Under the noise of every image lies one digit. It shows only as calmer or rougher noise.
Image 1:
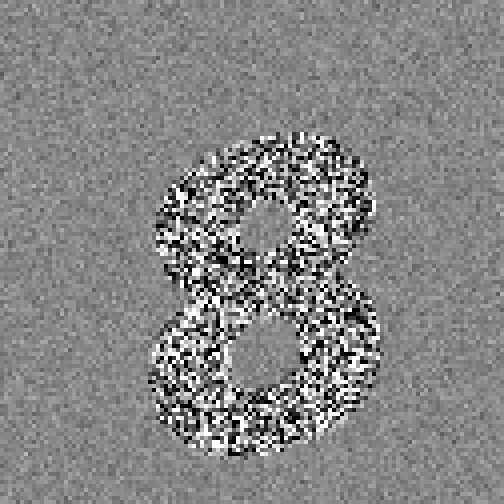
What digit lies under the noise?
8
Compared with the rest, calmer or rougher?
rougher
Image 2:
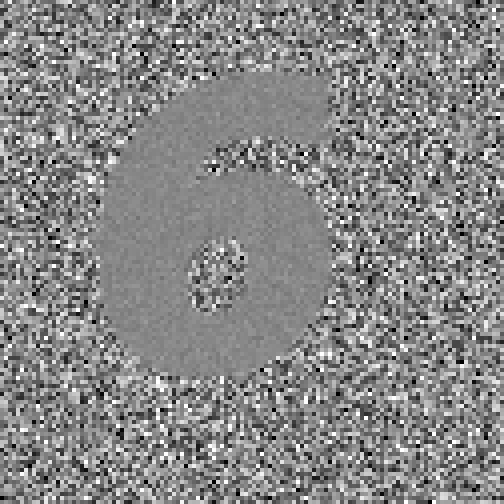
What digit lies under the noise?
6
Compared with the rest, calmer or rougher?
calmer
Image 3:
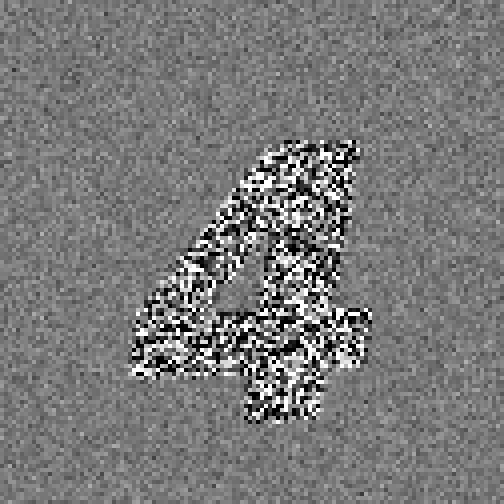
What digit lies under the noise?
4
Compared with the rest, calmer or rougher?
rougher
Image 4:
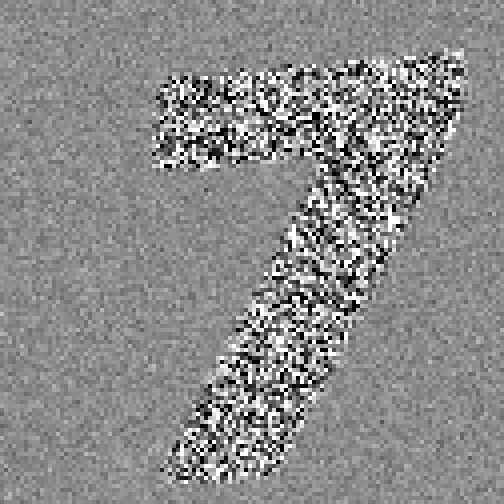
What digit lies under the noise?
7
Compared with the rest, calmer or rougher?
rougher
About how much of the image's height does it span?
nearly all
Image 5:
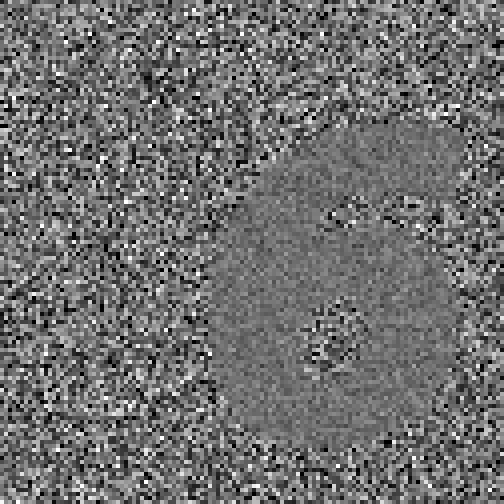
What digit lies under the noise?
6
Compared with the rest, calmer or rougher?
calmer
